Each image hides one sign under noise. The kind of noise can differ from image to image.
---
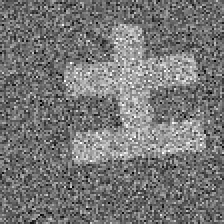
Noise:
independent entries
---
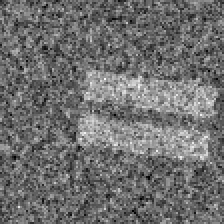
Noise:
blotchy
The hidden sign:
equals sign
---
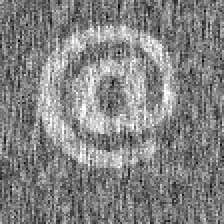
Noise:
streaked along the columns
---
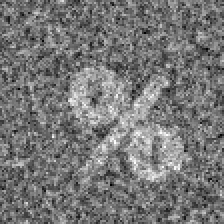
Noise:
blotchy
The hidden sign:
percent sign
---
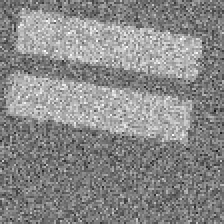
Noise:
independent entries
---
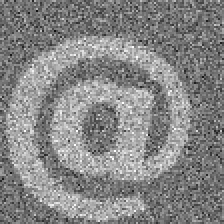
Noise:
low rank plus noise
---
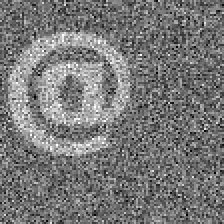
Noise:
low rank plus noise
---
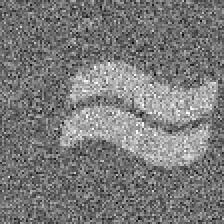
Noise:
low rank plus noise
